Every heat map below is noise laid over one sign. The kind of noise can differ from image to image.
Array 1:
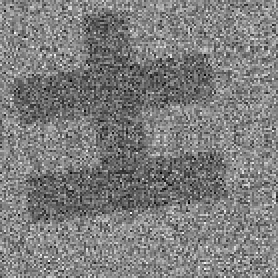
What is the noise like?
low rank plus noise
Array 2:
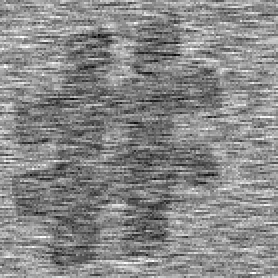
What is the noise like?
streaked along the rows
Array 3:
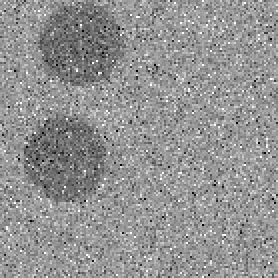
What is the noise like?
heavy tails
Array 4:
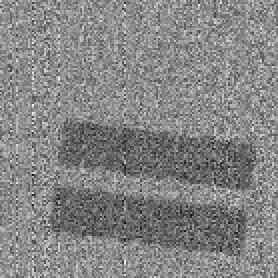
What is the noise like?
columns of uneven size
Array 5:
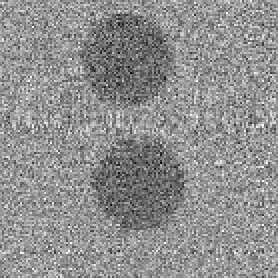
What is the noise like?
low rank plus noise
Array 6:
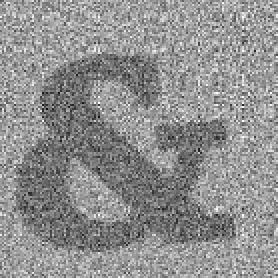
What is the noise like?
low rank plus noise
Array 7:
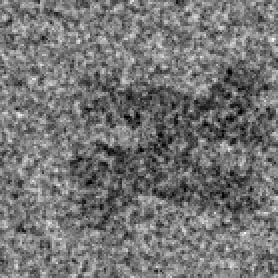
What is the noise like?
blotchy
